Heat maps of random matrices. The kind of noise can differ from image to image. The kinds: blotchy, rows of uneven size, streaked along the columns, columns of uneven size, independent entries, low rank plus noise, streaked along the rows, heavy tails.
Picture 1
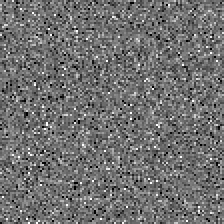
heavy tails
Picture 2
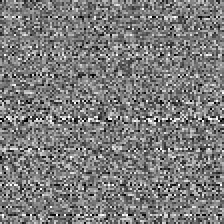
rows of uneven size
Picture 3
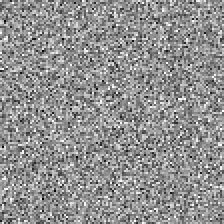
independent entries
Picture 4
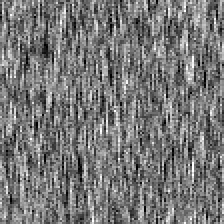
streaked along the columns
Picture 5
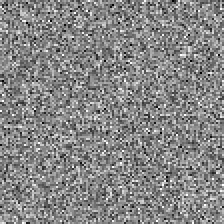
independent entries
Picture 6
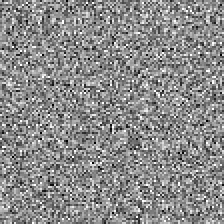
low rank plus noise
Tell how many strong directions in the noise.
three or four
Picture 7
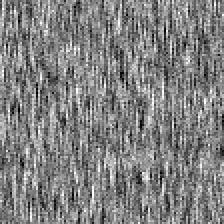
streaked along the columns
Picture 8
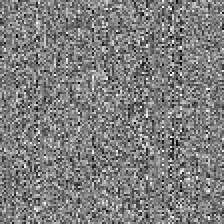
columns of uneven size
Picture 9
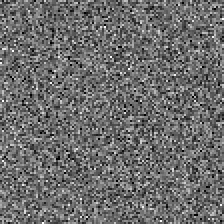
independent entries
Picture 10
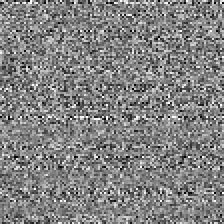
rows of uneven size
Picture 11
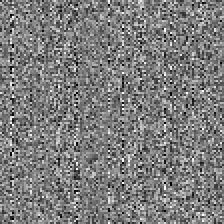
columns of uneven size
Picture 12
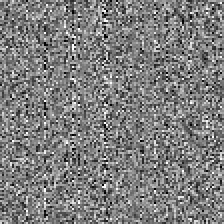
columns of uneven size
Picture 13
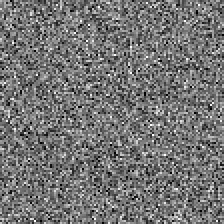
independent entries
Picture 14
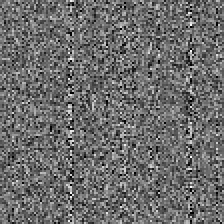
columns of uneven size
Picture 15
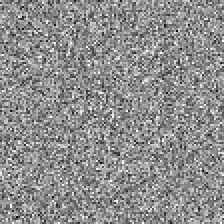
independent entries
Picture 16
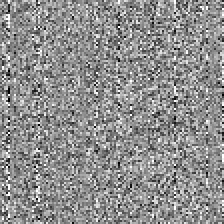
columns of uneven size
